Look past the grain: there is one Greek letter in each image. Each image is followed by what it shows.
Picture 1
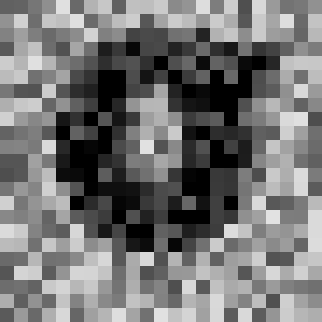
dark sigma
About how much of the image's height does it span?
two thirds
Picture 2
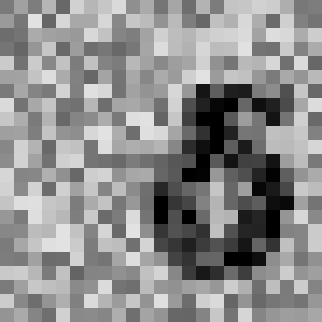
dark delta
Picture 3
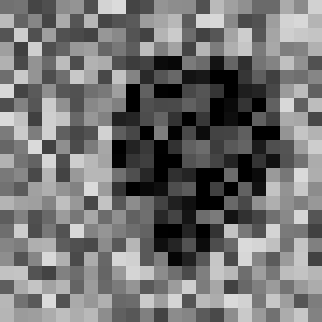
dark phi
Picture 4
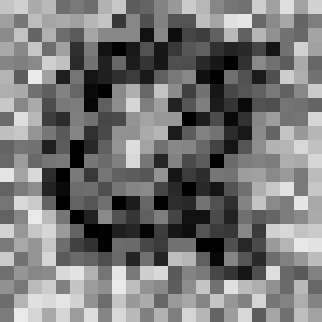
dark alpha
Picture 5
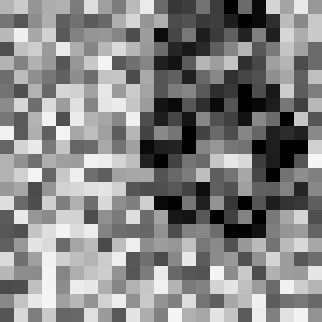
dark delta
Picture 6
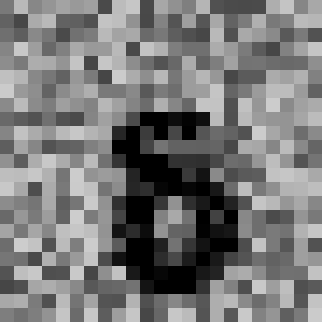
dark delta
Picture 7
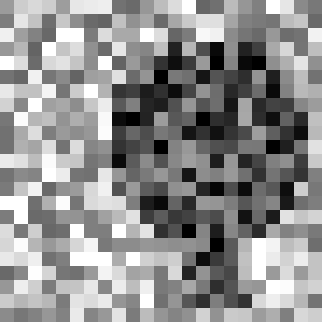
dark phi
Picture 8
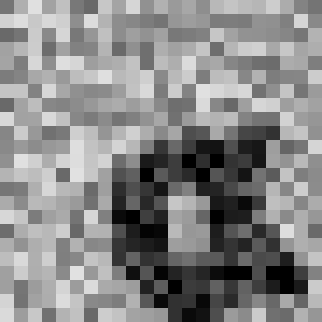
dark alpha
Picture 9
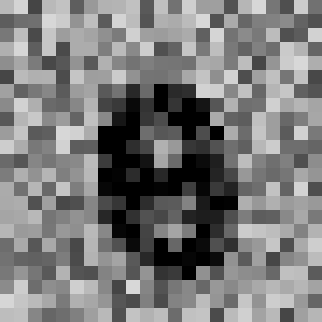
dark theta
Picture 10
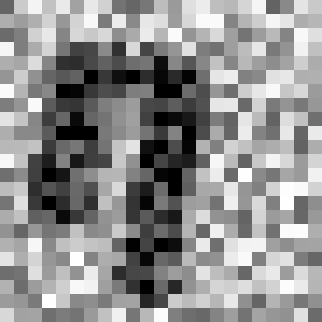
dark eta
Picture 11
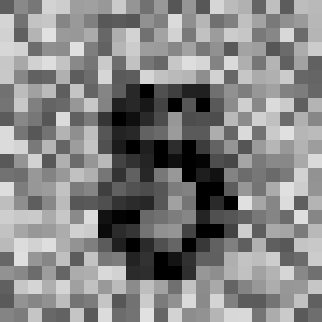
dark delta
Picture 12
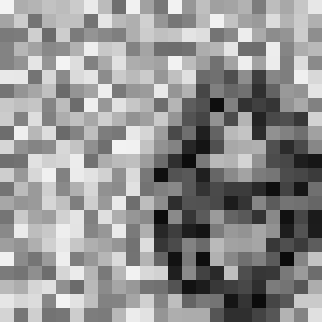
dark theta
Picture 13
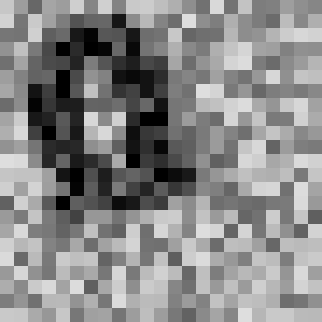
dark omega
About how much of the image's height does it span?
two thirds
